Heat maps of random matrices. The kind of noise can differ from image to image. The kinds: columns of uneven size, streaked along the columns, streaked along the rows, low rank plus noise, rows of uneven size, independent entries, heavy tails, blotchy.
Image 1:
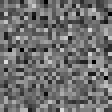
low rank plus noise
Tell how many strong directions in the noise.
five to eight
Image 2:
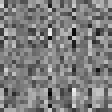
low rank plus noise
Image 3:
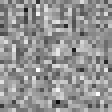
low rank plus noise
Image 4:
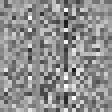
columns of uneven size
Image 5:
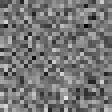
low rank plus noise
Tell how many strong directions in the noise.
three or four
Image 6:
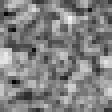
blotchy
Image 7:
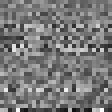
rows of uneven size
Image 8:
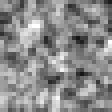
blotchy
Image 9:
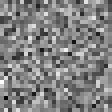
independent entries
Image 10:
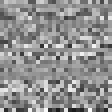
rows of uneven size
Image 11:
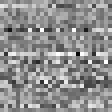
rows of uneven size
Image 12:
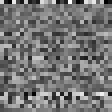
rows of uneven size
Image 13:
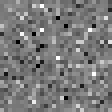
heavy tails
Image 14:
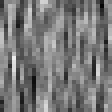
streaked along the columns
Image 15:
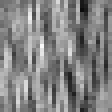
streaked along the columns
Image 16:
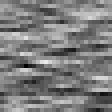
streaked along the rows
